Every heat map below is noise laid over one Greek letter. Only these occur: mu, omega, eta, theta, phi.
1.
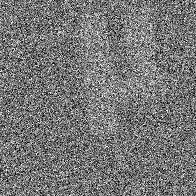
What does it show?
light mu
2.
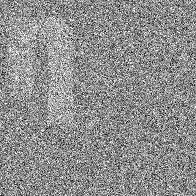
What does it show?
light eta
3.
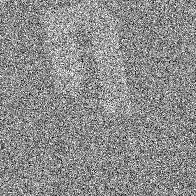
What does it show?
light eta
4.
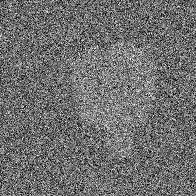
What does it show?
light phi
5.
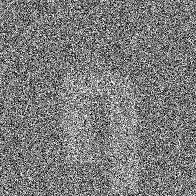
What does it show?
light eta
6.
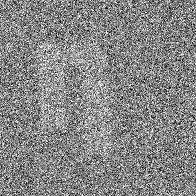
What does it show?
light eta
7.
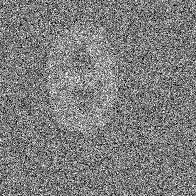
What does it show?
light theta
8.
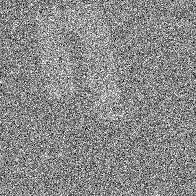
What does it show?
light eta
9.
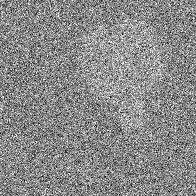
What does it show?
light phi
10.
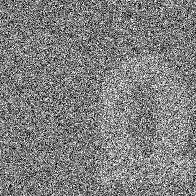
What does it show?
light omega
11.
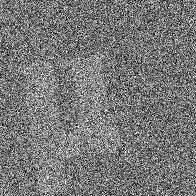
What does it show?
light mu
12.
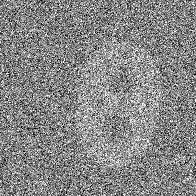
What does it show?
light theta
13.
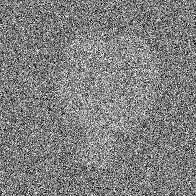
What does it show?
light phi
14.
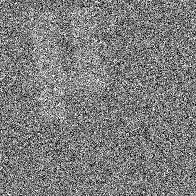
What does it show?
light mu
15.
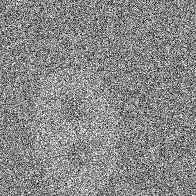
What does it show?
light theta
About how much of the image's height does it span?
two thirds
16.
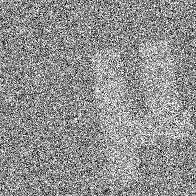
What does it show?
light mu
